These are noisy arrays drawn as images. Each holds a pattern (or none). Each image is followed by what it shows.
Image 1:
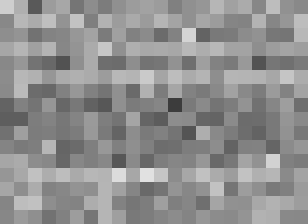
bands of rows
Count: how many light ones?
5
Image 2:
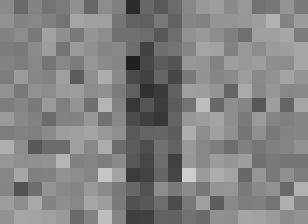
one band of columns
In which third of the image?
middle
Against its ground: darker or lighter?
darker
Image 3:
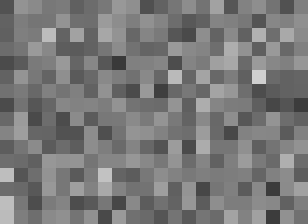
only noise
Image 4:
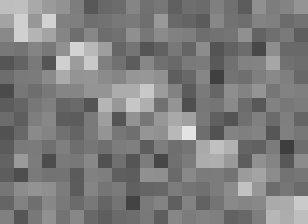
blocks along the diagonal
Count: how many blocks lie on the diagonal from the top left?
7
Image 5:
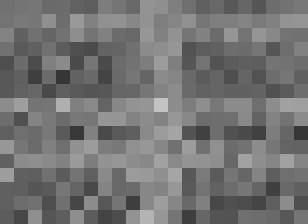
bands of rows crossing bands of columns
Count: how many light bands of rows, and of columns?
3 and 1
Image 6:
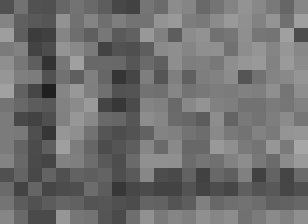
bands of rows crossing bands of columns
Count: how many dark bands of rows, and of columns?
1 and 2
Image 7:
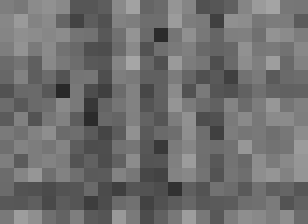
bands of rows crossing bands of columns
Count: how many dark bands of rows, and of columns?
2 and 3
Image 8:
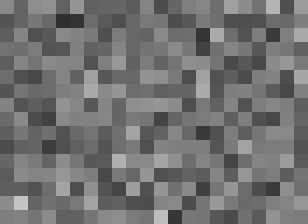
only noise
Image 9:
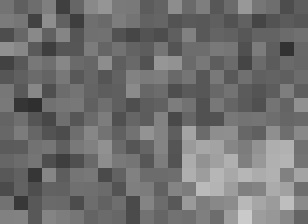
one block
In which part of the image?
bottom right
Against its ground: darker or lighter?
lighter
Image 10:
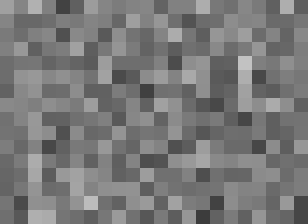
only noise
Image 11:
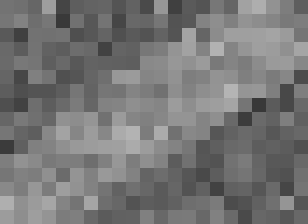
a diagonal band
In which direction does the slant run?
bottom left to top right
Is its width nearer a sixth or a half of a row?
a half
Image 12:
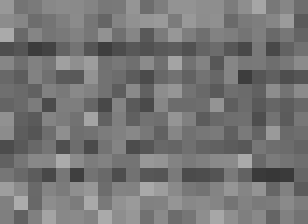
bands of rows
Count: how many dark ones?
5
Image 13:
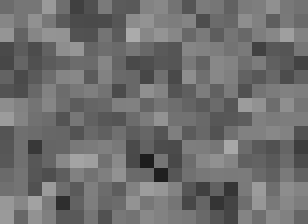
a checkerboard
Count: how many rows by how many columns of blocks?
5 by 5
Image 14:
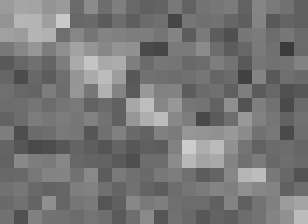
blocks along the diagonal
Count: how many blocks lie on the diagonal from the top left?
6
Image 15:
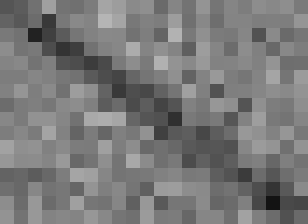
a diagonal band
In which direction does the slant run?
top left to bottom right
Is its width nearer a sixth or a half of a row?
a sixth
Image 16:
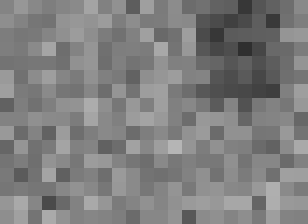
one block
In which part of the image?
top right
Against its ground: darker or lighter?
darker
